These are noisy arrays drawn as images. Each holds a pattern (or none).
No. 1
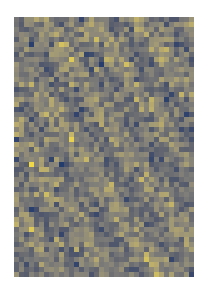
diagonal stripes
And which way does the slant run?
top left to bottom right
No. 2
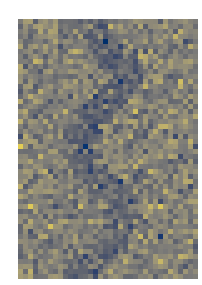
a wavy band
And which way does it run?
top to bottom
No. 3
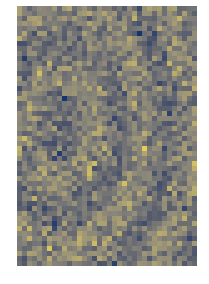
rings round one point
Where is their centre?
middle left
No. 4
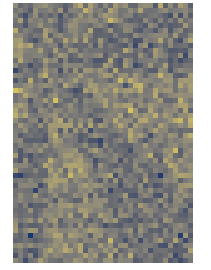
spokes from one point
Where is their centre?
top left
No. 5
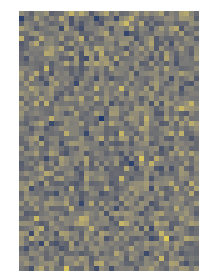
only noise
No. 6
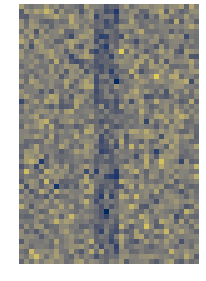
one vertical stripe
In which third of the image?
middle
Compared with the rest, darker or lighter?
darker
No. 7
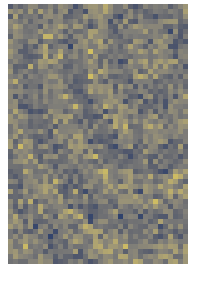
rings round one point
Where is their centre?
top right
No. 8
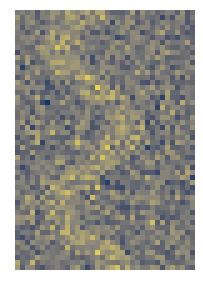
a wavy band
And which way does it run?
top to bottom
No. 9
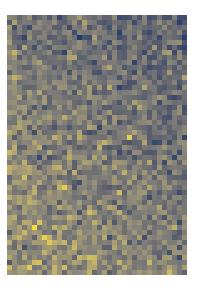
a smooth slope
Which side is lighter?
bottom left
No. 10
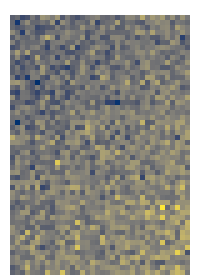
a smooth slope
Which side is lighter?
bottom right
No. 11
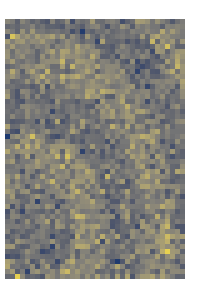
rings round one point
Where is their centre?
bottom left
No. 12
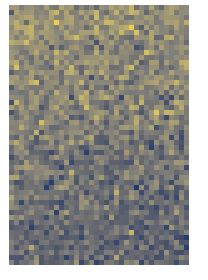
a smooth slope
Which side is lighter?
top
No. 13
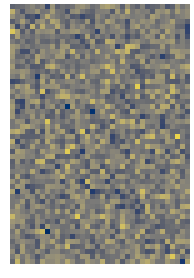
only noise
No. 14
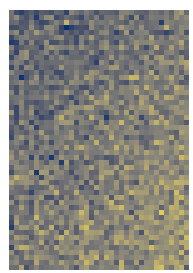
a smooth slope
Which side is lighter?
bottom right
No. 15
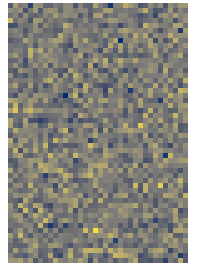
only noise
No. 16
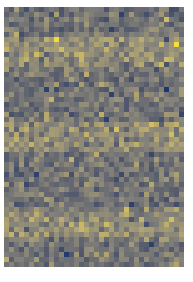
horizontal stripes
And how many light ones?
3
